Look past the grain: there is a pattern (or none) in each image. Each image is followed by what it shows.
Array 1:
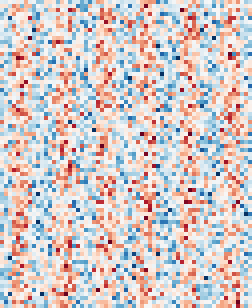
vertical stripes
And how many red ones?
6
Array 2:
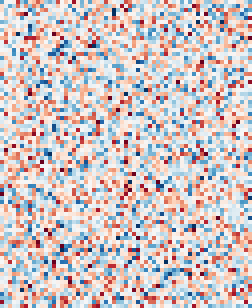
only noise
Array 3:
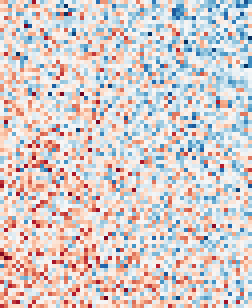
a smooth slope
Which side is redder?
bottom left
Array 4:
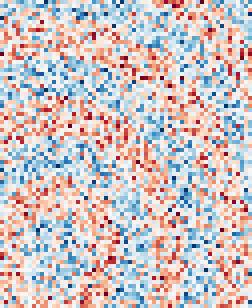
rings round one point
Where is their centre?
bottom left
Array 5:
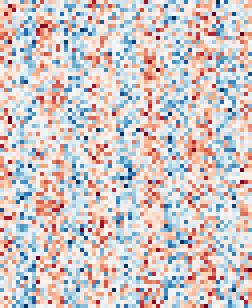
vertical stripes
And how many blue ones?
5
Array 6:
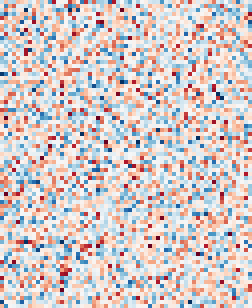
only noise
